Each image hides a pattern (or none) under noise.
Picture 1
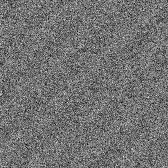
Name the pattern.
diagonal stripes
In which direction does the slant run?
bottom left to top right
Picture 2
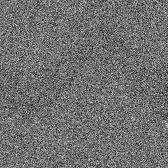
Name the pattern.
a wavy band
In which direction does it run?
left to right
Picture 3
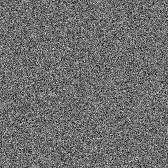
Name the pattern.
only noise
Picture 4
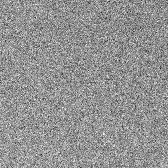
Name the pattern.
a smooth slope
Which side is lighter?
bottom left
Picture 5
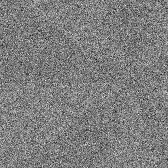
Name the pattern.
spokes from one point
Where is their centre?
middle right
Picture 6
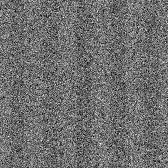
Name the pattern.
vertical stripes
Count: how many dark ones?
5
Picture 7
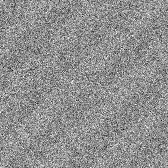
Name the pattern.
diagonal stripes
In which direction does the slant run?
bottom left to top right
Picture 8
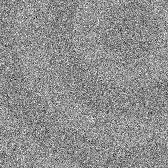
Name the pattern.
rings round one point
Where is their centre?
top right
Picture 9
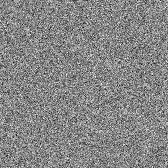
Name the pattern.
only noise
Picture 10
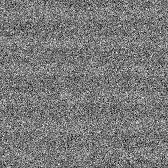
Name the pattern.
horizontal stripes
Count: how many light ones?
6
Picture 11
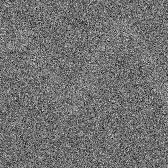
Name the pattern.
a wavy band
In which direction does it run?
left to right
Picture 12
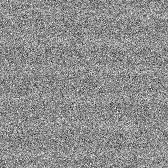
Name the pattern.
horizontal stripes
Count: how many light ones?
6
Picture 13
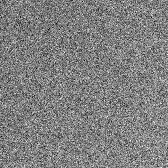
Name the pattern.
a smooth slope
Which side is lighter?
bottom right
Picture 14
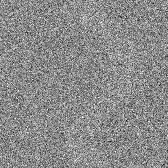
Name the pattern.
a wavy band
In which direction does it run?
top to bottom
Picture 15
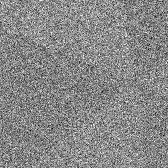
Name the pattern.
spokes from one point
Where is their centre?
middle right
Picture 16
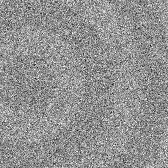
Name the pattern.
rings round one point
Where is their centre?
middle left
